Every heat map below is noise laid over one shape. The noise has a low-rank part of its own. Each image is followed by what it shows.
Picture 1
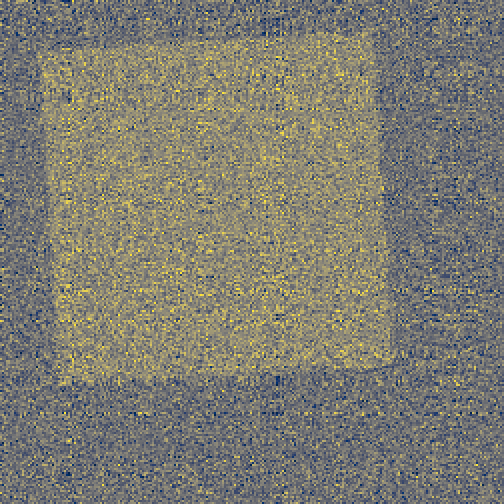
square
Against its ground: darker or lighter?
lighter
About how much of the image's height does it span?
two thirds
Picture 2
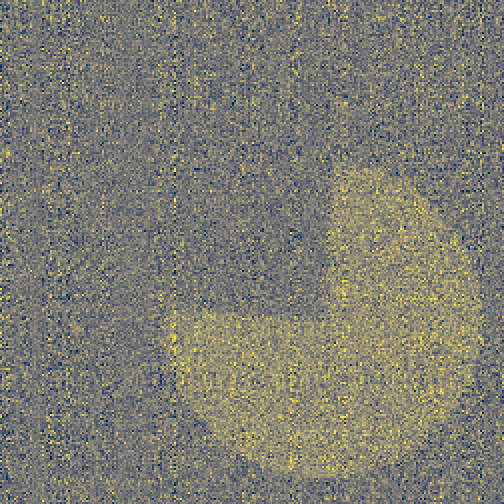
disc with a wedge cut out
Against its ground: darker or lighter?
lighter
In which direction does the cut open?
up and left
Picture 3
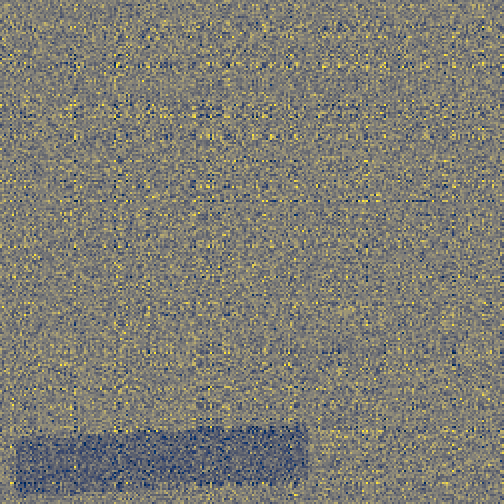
bar
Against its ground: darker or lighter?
darker
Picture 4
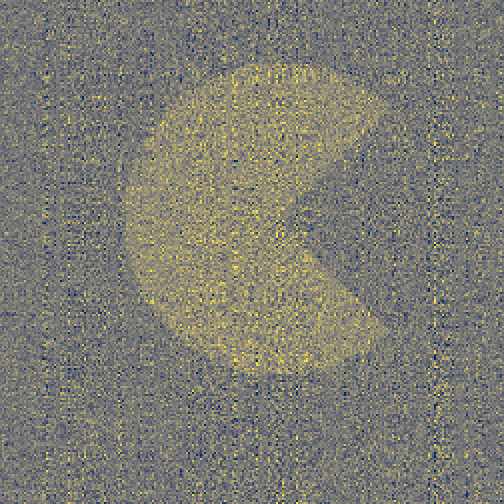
disc with a wedge cut out
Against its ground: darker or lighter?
lighter
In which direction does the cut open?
right
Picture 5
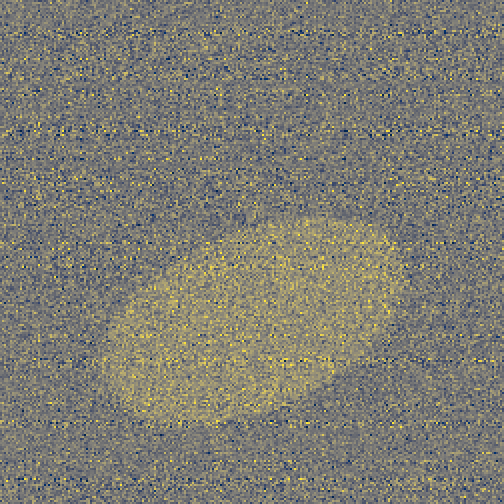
ellipse
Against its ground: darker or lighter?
lighter
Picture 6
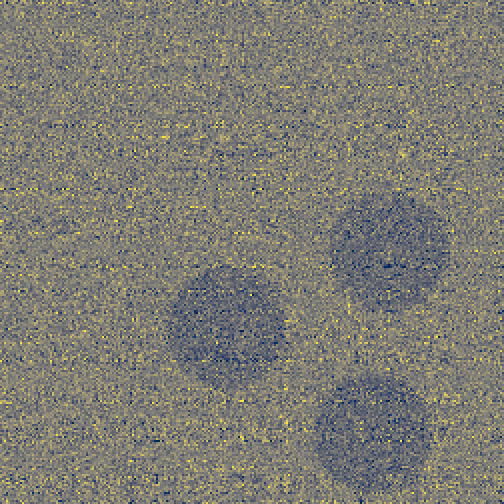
three dots
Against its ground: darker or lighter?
darker
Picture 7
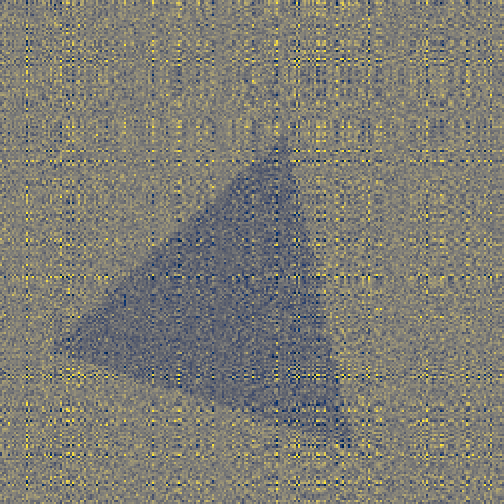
triangle
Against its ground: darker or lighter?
darker
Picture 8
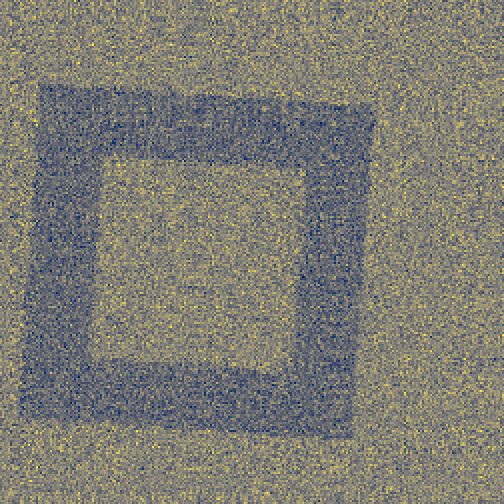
square frame
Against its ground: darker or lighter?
darker
